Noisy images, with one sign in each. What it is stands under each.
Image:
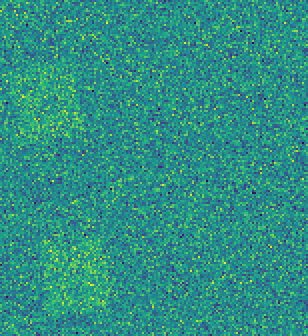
colon
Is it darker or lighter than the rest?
lighter
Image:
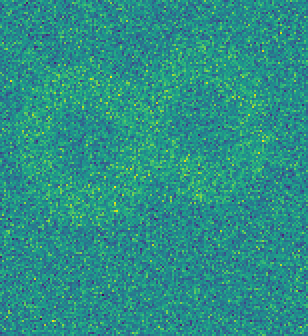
infinity sign
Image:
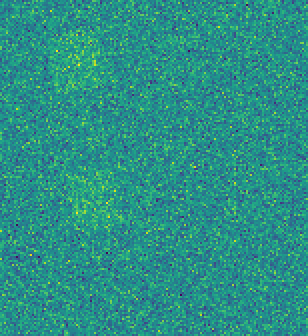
colon
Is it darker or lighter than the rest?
lighter
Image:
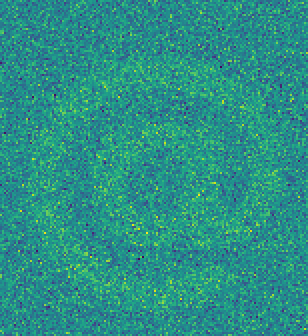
at sign
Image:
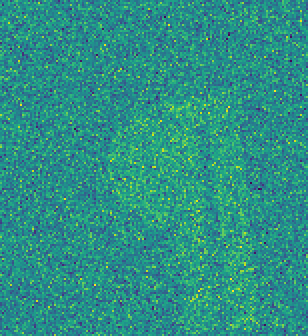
pilcrow
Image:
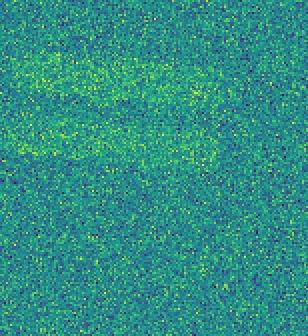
equals sign
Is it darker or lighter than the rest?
lighter
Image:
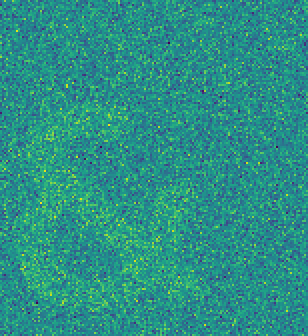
ampersand
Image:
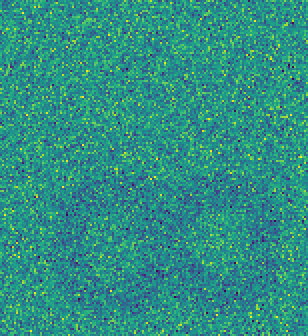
infinity sign
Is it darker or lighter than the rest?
darker
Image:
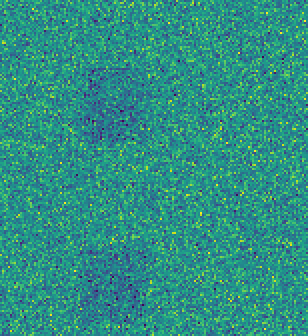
colon
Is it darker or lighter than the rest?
darker
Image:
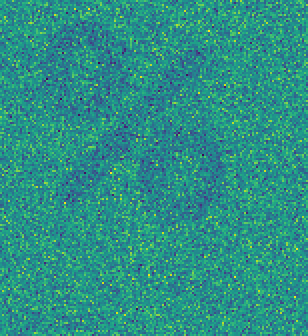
percent sign
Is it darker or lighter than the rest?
darker
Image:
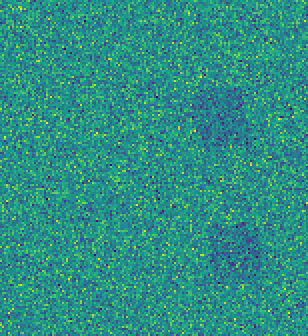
colon
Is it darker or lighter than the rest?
darker
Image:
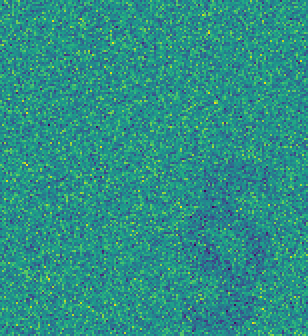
section sign
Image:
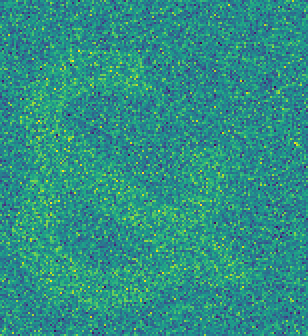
ampersand
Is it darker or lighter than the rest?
lighter
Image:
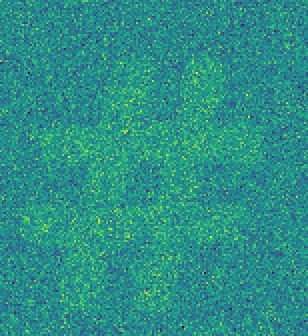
hash sign
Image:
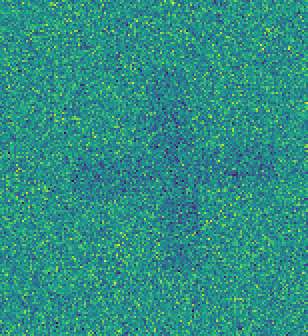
plus sign
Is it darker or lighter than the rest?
darker
